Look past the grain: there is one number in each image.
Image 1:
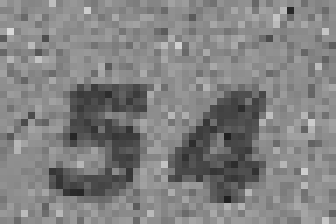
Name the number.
54
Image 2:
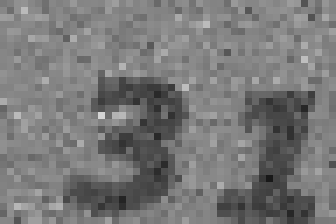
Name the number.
31
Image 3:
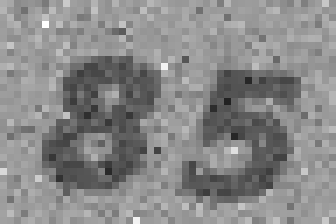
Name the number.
85
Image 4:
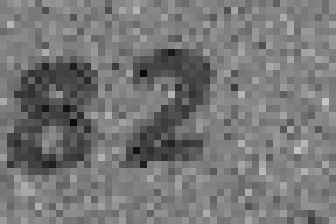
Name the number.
82
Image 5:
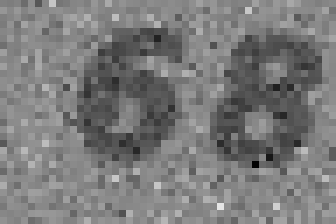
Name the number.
68
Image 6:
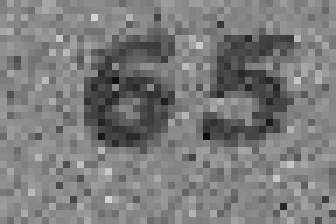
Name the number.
65
